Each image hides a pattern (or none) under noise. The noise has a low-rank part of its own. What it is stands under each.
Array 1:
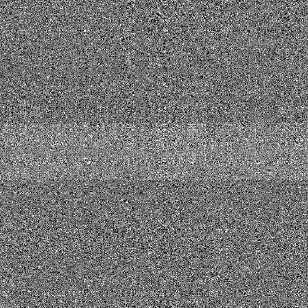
one band of rows
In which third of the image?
middle
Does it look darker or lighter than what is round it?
lighter
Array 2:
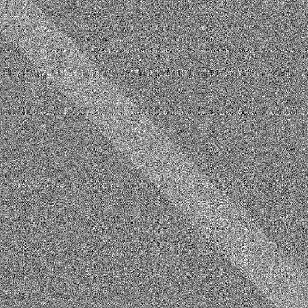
a diagonal band
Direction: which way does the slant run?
top left to bottom right
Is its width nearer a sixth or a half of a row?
a sixth
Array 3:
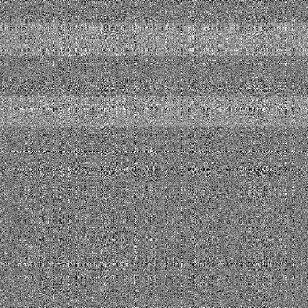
bands of rows
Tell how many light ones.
2
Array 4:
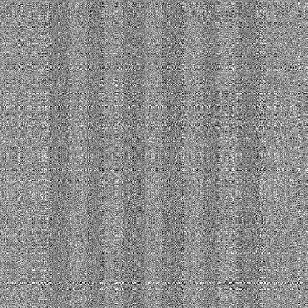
bands of columns
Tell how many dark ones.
6
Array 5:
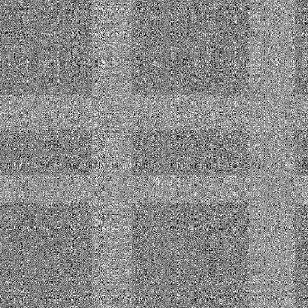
bands of rows crossing bands of columns
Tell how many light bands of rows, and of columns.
2 and 2
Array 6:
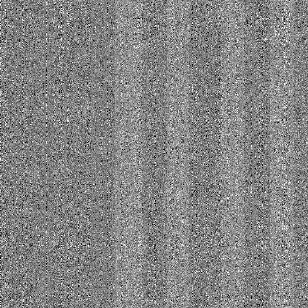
bands of columns
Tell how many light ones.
4
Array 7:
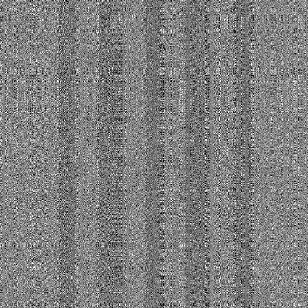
bands of columns
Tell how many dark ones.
5
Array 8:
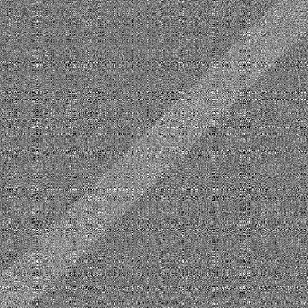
a diagonal band
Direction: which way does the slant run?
bottom left to top right
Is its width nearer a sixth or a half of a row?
a sixth
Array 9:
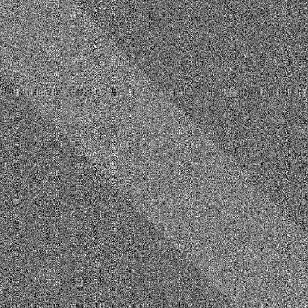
a diagonal band
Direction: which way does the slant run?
top left to bottom right
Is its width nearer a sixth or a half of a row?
a half
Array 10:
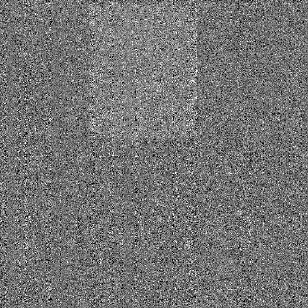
one block
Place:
top middle
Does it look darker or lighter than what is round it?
lighter
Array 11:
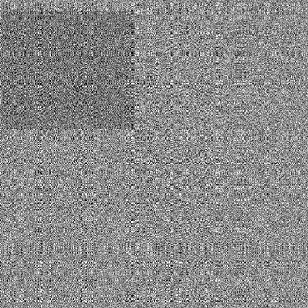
one block
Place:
top left
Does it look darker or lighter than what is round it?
darker
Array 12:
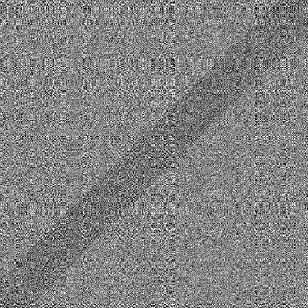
a diagonal band
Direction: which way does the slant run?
bottom left to top right
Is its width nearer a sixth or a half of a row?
a sixth
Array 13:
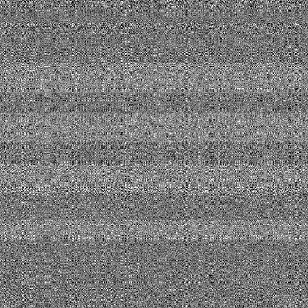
bands of rows
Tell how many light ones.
4
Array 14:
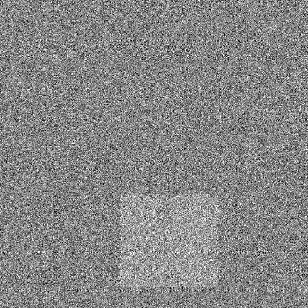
one block
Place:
bottom middle
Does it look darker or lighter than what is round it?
lighter
